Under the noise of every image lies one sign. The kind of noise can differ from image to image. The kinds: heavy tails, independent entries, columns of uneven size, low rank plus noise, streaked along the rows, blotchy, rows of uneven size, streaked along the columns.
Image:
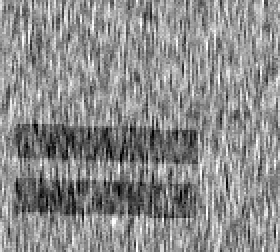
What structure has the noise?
streaked along the columns
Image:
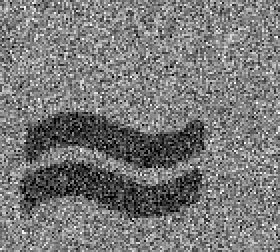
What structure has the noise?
independent entries
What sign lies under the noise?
approximately sign
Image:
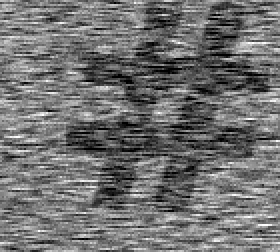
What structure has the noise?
streaked along the rows
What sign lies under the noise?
hash sign
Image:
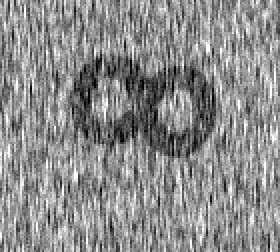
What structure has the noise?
streaked along the columns
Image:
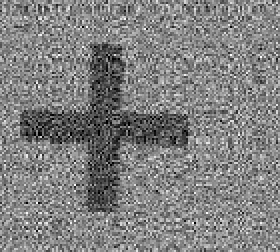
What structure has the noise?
low rank plus noise
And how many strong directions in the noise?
two
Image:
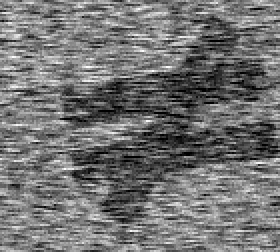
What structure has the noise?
streaked along the rows
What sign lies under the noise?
not-equal sign
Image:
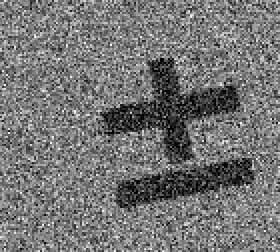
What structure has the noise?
independent entries
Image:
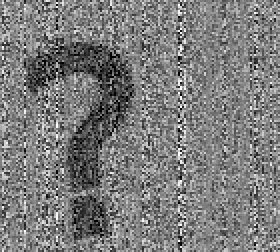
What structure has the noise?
columns of uneven size
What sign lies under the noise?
question mark
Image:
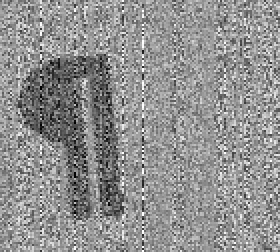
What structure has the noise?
columns of uneven size
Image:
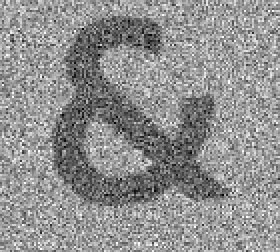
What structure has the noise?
low rank plus noise
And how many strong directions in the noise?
five to eight
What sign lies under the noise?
ampersand
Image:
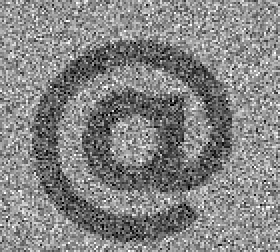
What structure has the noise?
independent entries
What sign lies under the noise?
at sign
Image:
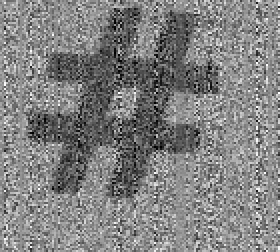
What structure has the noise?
columns of uneven size
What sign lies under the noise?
hash sign
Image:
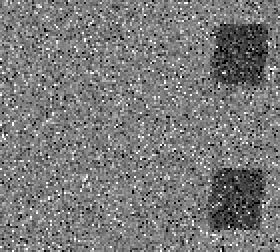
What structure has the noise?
heavy tails
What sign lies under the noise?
colon
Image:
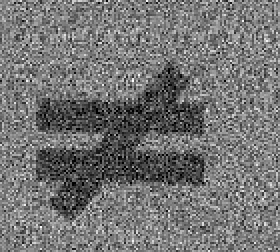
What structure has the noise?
low rank plus noise
